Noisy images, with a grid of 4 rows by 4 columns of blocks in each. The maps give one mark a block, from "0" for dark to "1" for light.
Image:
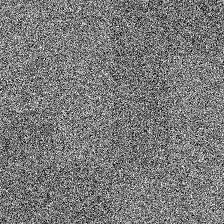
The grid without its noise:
1 1 0 0
1 1 0 1
0 1 0 1
0 0 1 1
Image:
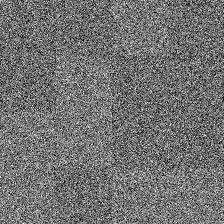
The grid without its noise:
0 0 1 0
0 1 0 0
1 1 0 0
1 0 1 1
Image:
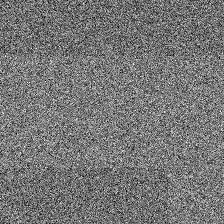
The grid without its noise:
0 0 0 0
1 1 1 1
1 1 1 1
0 0 0 1
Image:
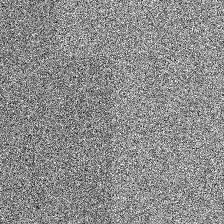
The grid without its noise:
0 1 1 1
0 0 1 1
0 0 1 1
0 0 1 1
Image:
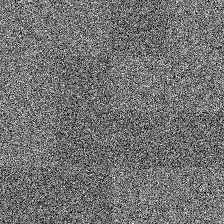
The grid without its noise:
1 1 0 1
1 0 1 1
1 0 0 0
0 0 1 1
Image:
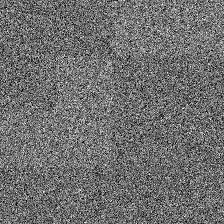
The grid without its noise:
0 0 1 1
0 1 0 0
1 1 0 0
0 0 0 0
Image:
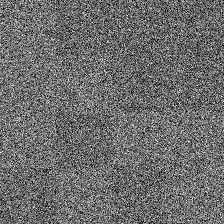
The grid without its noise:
1 0 0 0
1 1 0 0
1 0 1 1
0 1 0 1
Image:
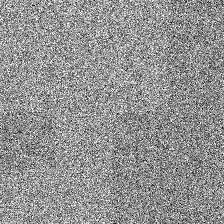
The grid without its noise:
1 1 1 0
1 1 1 0
0 1 0 0
1 1 0 0
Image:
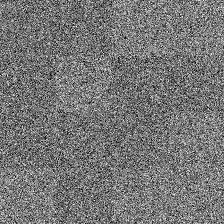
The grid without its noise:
0 0 1 1
0 1 0 0
0 0 0 1
1 0 1 1
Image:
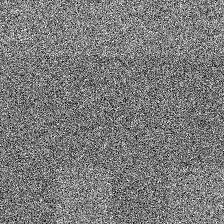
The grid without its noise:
1 1 1 1
0 0 0 0
0 0 0 0
0 1 0 1
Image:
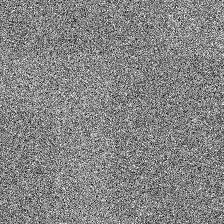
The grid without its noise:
0 0 0 1
1 1 0 0
0 1 0 0
0 1 0 0
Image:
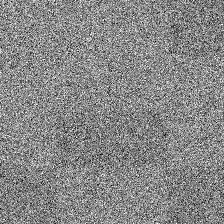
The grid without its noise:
1 1 1 0
1 1 1 1
1 0 0 1
0 1 1 0
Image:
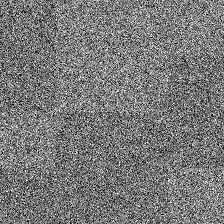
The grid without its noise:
0 1 1 1
0 1 1 0
1 0 0 0
0 0 0 1
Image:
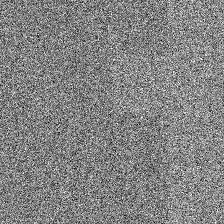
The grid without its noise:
0 0 0 1
0 0 1 1
0 0 0 1
0 0 0 1
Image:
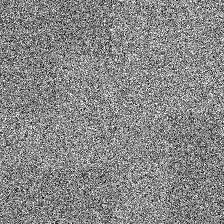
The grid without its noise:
0 0 1 1
0 1 1 1
1 1 1 0
0 0 1 0
